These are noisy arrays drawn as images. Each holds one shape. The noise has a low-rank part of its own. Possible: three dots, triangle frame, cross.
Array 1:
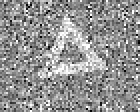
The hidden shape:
triangle frame
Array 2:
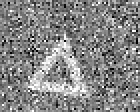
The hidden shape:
triangle frame
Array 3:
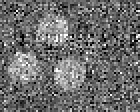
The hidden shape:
three dots
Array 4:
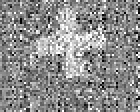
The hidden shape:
cross
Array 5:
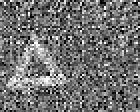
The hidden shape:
triangle frame
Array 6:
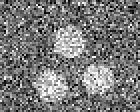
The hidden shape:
three dots
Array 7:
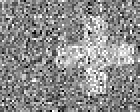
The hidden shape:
cross
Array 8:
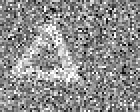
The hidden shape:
triangle frame
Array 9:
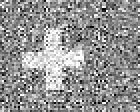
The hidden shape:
cross
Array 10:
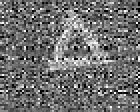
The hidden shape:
triangle frame
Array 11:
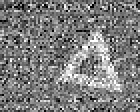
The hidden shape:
triangle frame
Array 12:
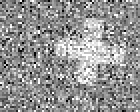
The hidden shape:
cross
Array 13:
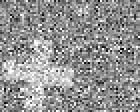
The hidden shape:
cross
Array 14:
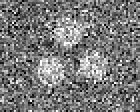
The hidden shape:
three dots
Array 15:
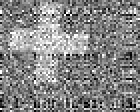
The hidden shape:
cross
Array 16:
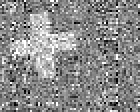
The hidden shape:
cross
